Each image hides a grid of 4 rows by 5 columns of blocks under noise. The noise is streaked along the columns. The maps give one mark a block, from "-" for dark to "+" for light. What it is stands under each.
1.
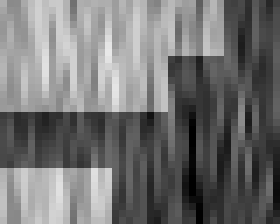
+ + + + -
+ + + - -
- - - - -
+ + - - -
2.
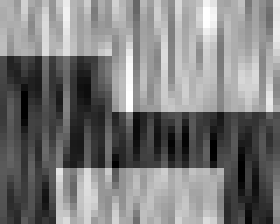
+ + + + +
- - + + +
- - - - -
- + + + -
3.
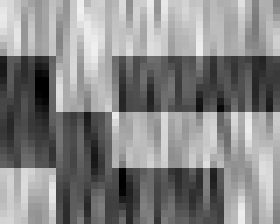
+ + + + +
- + - - -
- - + + +
+ - - - +
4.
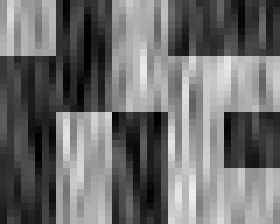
+ - + - -
- - + + +
- + - + -
- + - + +
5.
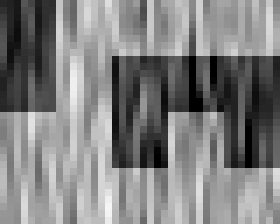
- + + + +
- + - - -
+ + - + -
+ + + + +
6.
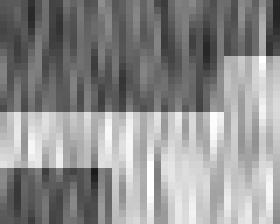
- - - - -
- - - - +
+ + + + +
- - + + +
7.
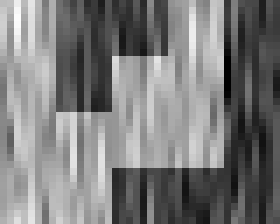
+ - - + -
+ - + + -
+ + + + -
+ + - - -
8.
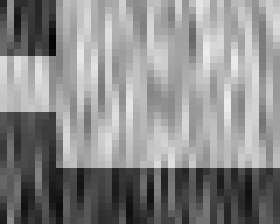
- + + + +
+ + + + +
- + + + +
- - - - -
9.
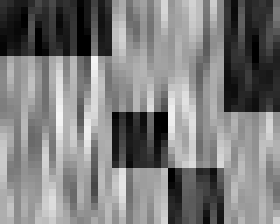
- - + + -
+ + + + -
+ + - + +
+ + + - +
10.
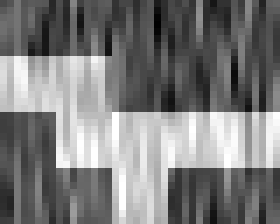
- - - - -
+ + - - -
- + + + +
- - + - -
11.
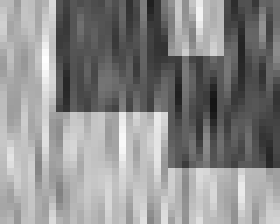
+ - - + -
+ - - - -
+ + + - -
+ + + + +
